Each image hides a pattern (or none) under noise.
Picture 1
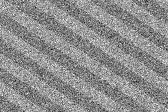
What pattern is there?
diagonal stripes
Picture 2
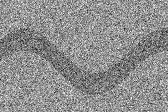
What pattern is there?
a wavy band
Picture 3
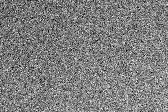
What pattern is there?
a smooth slope
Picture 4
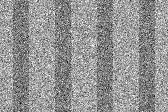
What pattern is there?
vertical stripes
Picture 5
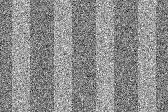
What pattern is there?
vertical stripes
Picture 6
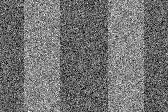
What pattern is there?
vertical stripes
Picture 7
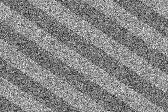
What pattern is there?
diagonal stripes
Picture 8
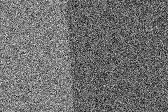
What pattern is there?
a sharp edge
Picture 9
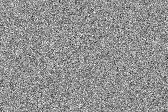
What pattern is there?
only noise
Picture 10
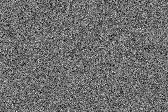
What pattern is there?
only noise
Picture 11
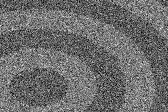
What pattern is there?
rings round one point
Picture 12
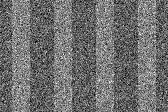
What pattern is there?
vertical stripes
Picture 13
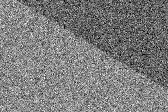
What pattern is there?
a sharp edge
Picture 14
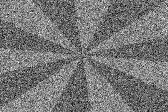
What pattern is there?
spokes from one point
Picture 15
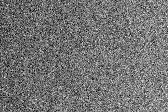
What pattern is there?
a smooth slope
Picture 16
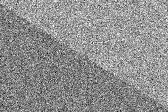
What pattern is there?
a sharp edge
